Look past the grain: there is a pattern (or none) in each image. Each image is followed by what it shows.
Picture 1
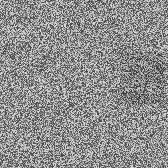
one block
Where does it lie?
middle right
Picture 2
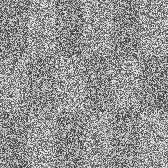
a checkerboard
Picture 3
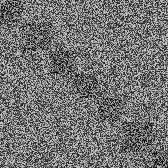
blocks along the diagonal
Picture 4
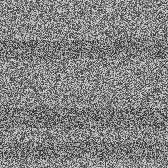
bands of rows
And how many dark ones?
3
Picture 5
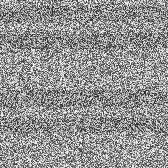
bands of rows
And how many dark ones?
4
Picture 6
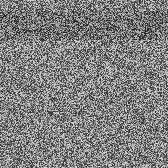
one band of rows
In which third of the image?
top
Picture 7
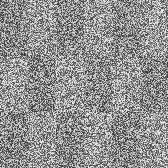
a checkerboard
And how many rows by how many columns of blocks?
3 by 6
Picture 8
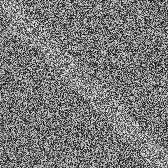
a diagonal band
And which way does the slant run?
top left to bottom right
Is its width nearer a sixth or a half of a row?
a sixth
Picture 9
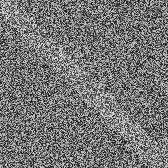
a diagonal band
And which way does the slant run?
top left to bottom right
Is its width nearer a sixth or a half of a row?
a sixth
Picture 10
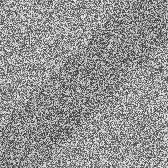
a diagonal band
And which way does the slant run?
bottom left to top right
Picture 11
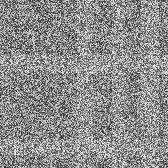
bands of rows crossing bands of columns
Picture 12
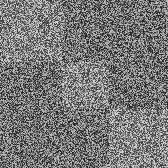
blocks along the diagonal
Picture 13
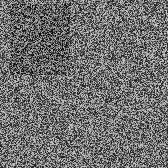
one block
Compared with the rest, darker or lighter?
darker
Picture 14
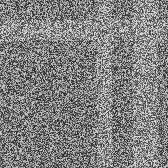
bands of rows crossing bands of columns
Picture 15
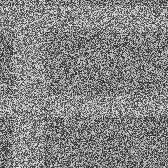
bands of rows crossing bands of columns
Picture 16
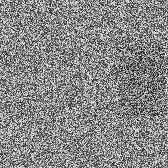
one block
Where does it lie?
middle right
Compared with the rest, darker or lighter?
darker
